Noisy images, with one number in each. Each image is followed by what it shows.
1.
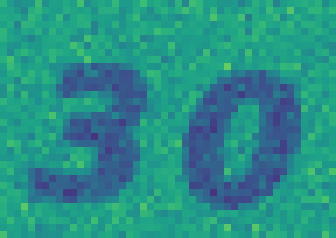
30
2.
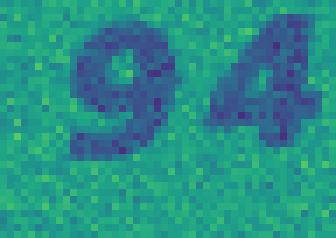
94
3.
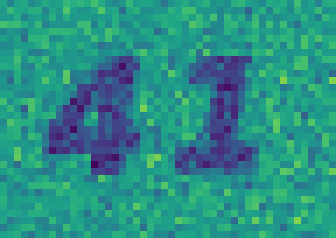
41
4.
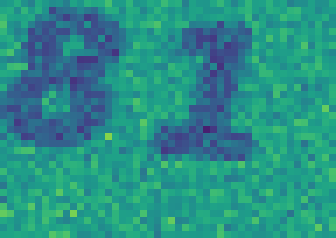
81
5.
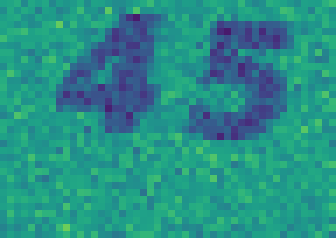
45
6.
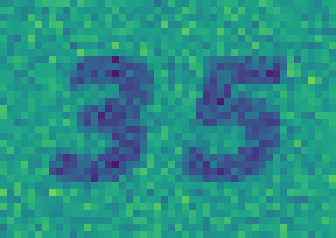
35
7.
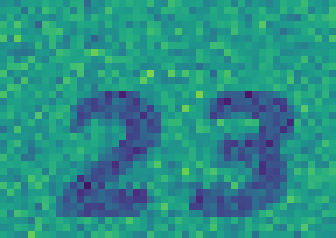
23
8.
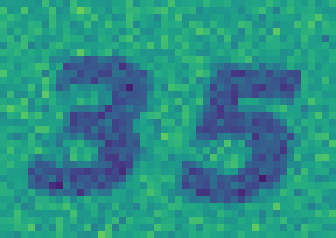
35
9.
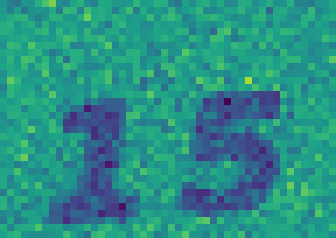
15
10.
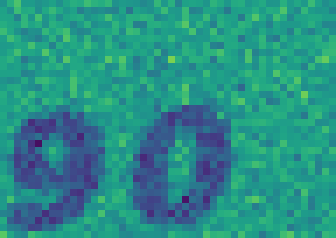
90
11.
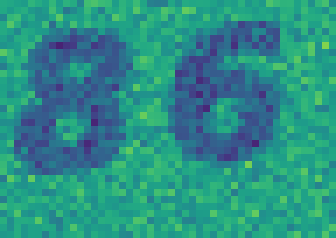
86
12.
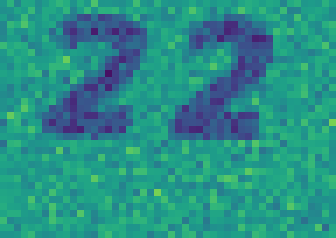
22
